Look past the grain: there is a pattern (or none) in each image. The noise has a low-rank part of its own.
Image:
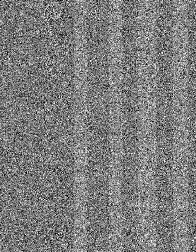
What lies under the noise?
bands of columns
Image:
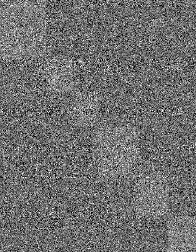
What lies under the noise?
blocks along the diagonal
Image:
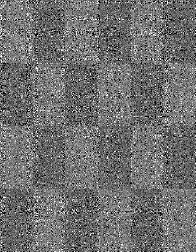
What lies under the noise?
a checkerboard
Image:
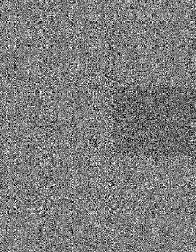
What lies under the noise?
one block
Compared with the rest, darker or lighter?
darker
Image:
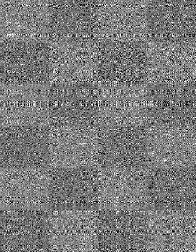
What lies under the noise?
a checkerboard
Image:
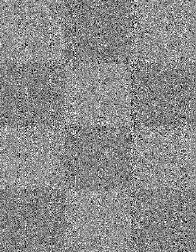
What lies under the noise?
a checkerboard
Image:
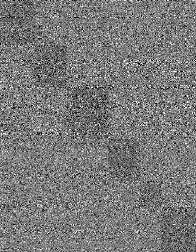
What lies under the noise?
blocks along the diagonal
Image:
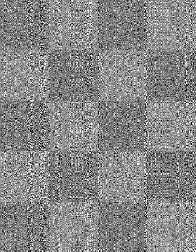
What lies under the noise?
a checkerboard
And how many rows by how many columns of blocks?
5 by 4
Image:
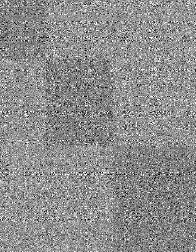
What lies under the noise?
blocks along the diagonal
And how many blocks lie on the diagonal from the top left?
3
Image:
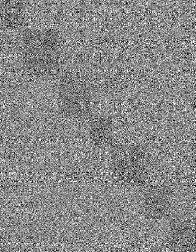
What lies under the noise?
blocks along the diagonal
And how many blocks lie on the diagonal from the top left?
7
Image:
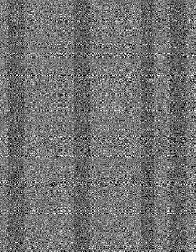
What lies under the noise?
bands of columns
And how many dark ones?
4
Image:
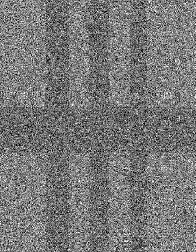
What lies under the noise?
bands of rows crossing bands of columns
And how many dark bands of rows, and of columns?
1 and 3
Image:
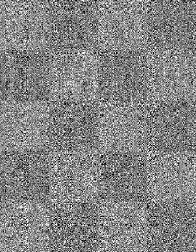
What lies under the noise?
a checkerboard
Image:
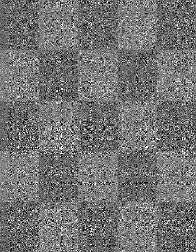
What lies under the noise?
a checkerboard
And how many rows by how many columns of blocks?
5 by 5
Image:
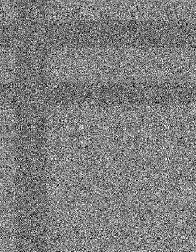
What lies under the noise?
bands of rows crossing bands of columns
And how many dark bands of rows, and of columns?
2 and 1
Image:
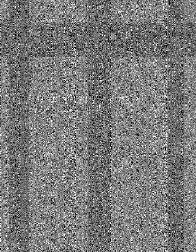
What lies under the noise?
bands of rows crossing bands of columns
